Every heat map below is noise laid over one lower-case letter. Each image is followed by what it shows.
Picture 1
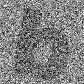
b
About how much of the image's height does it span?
nearly all
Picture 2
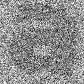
a
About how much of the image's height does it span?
nearly all
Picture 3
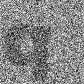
q
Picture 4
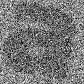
a
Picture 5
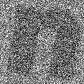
n
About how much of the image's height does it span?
nearly all
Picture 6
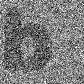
b
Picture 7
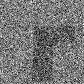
r
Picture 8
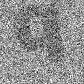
q
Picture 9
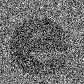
e
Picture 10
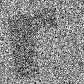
r
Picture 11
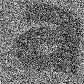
a
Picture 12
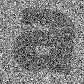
a
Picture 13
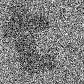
t
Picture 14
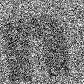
n
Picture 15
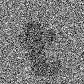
t
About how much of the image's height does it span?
two thirds
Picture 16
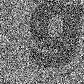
g
